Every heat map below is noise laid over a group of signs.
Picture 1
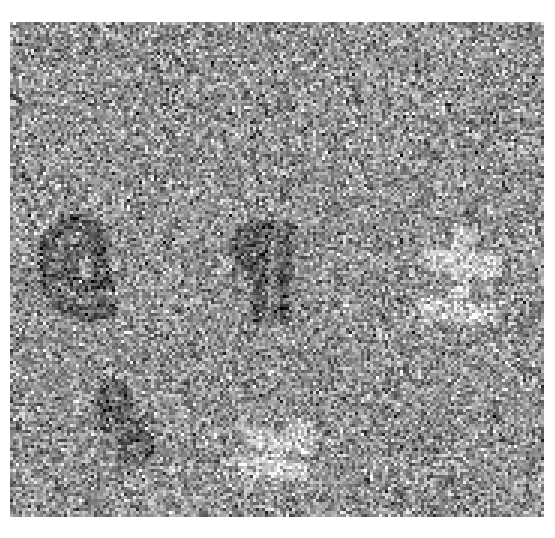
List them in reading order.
middle left: dark at sign; centre: dark pilcrow; middle right: light plus-minus sign; bottom left: dark percent sign; bottom middle: light not-equal sign
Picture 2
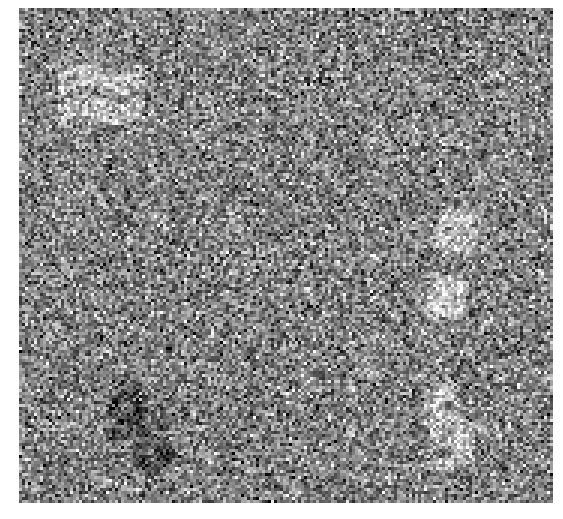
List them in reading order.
top left: light approximately sign; middle right: light colon; bottom left: dark percent sign; bottom right: light section sign
